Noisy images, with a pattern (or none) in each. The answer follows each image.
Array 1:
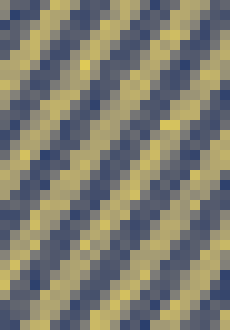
diagonal stripes
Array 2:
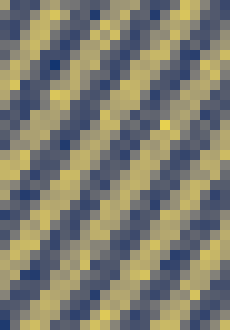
diagonal stripes
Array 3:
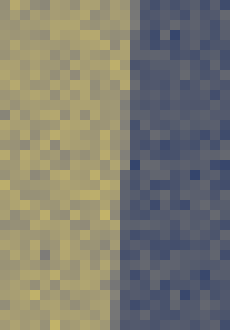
a sharp edge
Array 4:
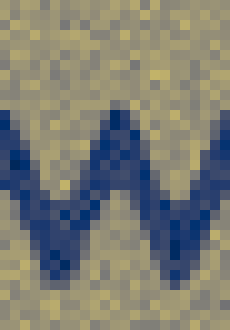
a wavy band
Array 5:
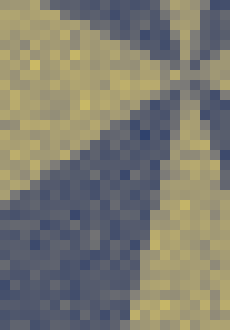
spokes from one point
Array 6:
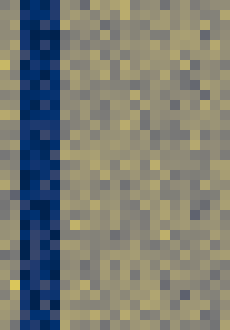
one vertical stripe
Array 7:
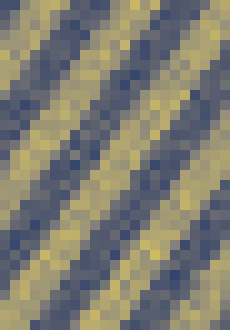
diagonal stripes
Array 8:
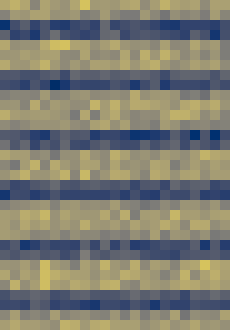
horizontal stripes
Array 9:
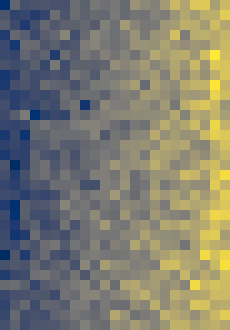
a smooth slope
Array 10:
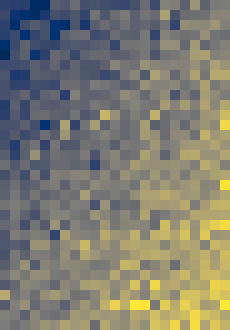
a smooth slope
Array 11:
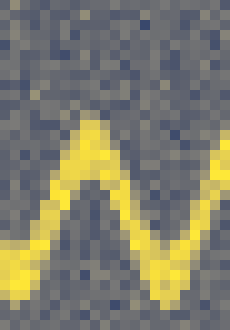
a wavy band
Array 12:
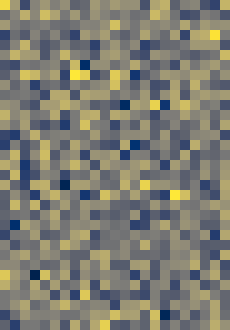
only noise
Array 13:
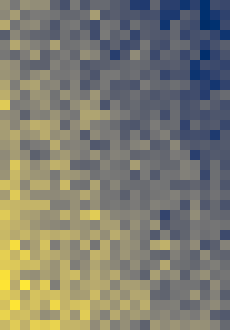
a smooth slope
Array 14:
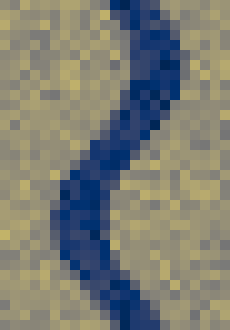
a wavy band
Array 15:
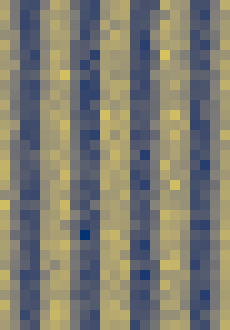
vertical stripes
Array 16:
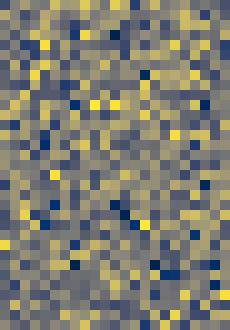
only noise
